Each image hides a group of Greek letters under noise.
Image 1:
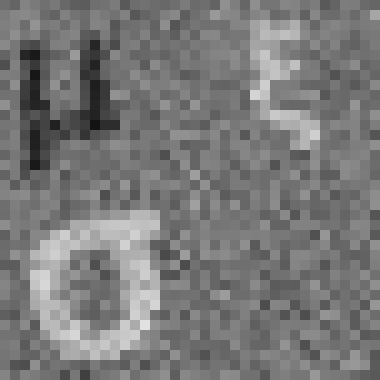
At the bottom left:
sigma
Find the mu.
top left
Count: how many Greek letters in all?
3
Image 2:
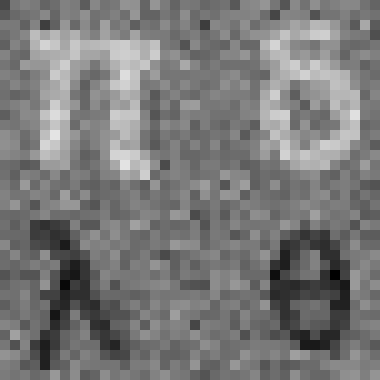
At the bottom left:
lambda
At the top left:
pi
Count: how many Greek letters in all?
4
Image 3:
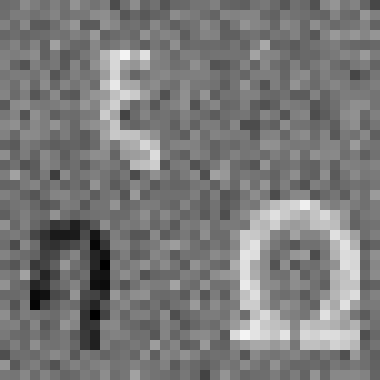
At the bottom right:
omega
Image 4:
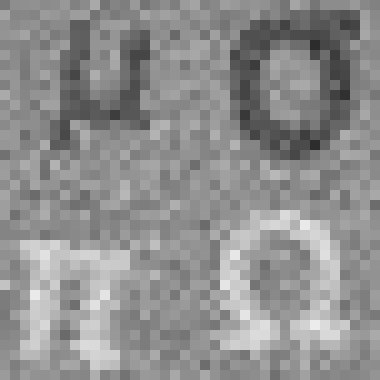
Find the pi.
bottom left
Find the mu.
top left
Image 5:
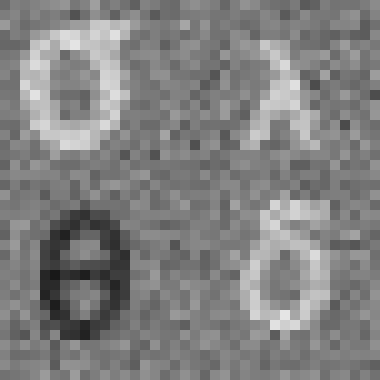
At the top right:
lambda
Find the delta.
bottom right
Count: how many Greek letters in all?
4
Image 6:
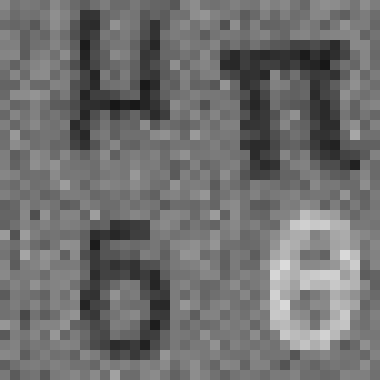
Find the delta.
bottom left
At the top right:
pi
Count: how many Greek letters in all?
4
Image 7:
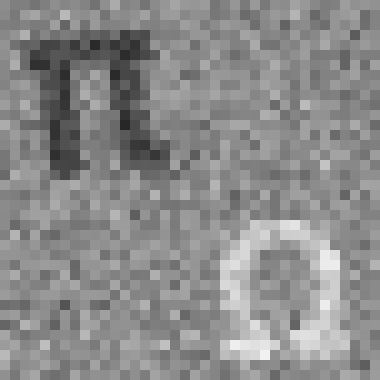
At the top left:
pi
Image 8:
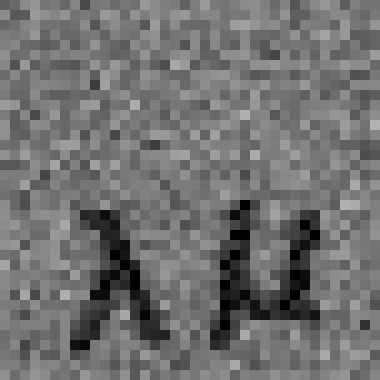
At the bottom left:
lambda
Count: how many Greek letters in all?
2
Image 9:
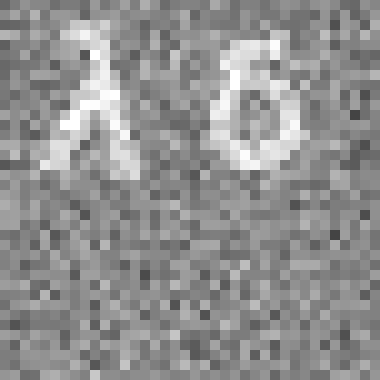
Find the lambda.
top left
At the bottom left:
nothing
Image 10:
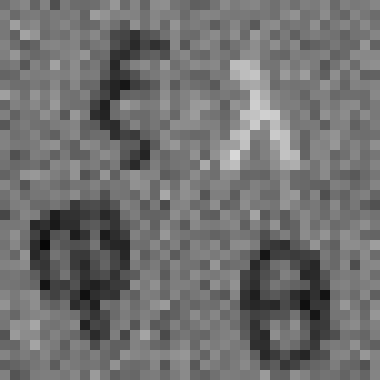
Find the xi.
top left
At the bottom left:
phi
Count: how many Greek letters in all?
4
